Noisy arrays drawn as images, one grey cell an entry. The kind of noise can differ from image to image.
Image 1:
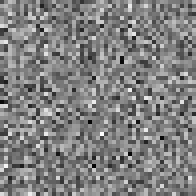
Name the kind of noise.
low rank plus noise
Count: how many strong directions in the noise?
five to eight
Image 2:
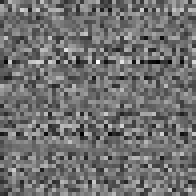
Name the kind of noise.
rows of uneven size
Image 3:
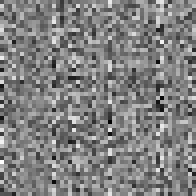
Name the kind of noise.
columns of uneven size
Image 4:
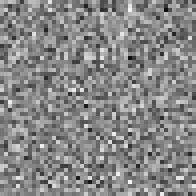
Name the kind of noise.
low rank plus noise
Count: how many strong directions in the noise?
one
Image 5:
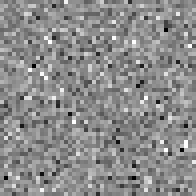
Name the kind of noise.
heavy tails
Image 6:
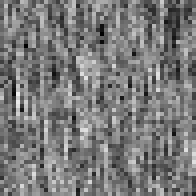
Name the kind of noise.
streaked along the columns
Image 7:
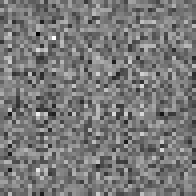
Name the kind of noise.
low rank plus noise
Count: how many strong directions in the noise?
two
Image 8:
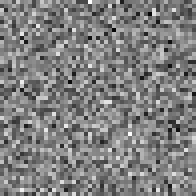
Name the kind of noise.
independent entries
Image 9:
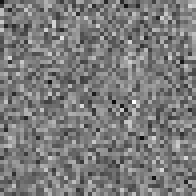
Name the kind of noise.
independent entries
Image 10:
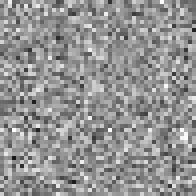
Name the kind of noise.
low rank plus noise
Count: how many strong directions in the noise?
three or four
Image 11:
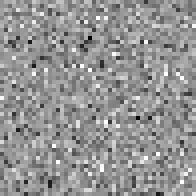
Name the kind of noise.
heavy tails
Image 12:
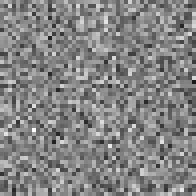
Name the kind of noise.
low rank plus noise
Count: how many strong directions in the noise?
five to eight
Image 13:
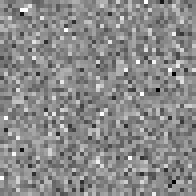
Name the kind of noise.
heavy tails
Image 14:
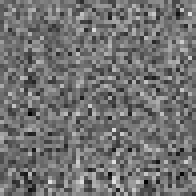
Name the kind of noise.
low rank plus noise
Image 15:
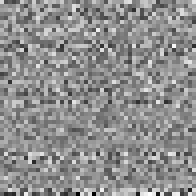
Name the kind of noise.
rows of uneven size
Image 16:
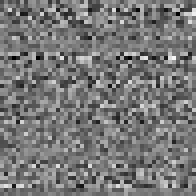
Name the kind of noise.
rows of uneven size
